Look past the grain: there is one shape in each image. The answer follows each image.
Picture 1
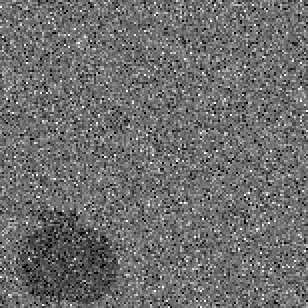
apple
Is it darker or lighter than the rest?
darker
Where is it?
bottom left
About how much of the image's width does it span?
a third
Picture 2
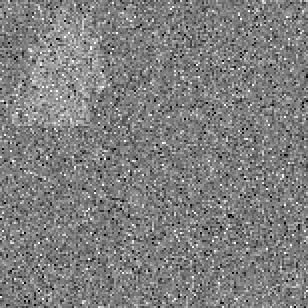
chess knight
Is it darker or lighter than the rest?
lighter
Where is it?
top left
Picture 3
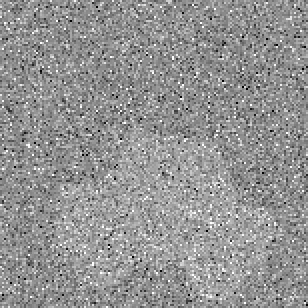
car
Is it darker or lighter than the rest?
lighter
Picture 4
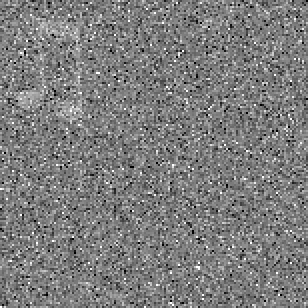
pair of musical notes
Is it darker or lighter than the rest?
lighter
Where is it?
top left
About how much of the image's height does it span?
a third
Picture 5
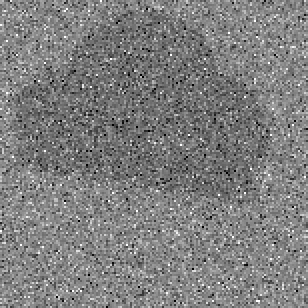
cloud
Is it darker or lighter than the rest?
darker
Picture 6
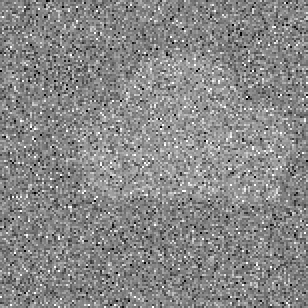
cloud
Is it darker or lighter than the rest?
lighter
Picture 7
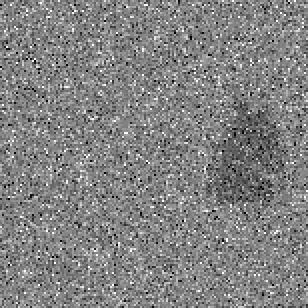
chess knight
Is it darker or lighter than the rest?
darker
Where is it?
middle right
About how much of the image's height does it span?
a third
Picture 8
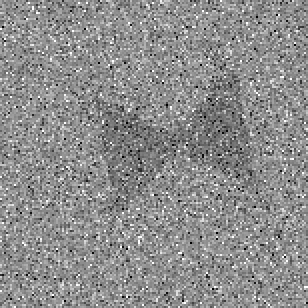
bow tie
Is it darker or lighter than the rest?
darker
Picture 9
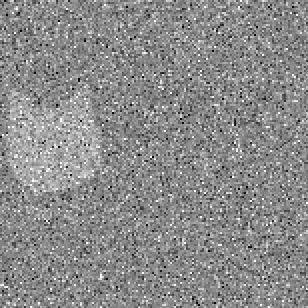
cat's head
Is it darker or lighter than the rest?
lighter
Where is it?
middle left
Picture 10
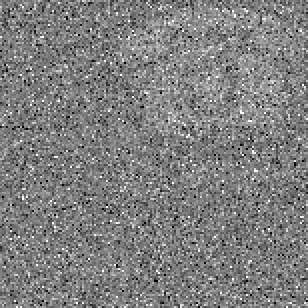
telephone
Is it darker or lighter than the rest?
lighter
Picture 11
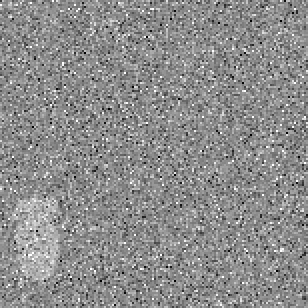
footprint
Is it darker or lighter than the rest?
lighter
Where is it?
bottom left
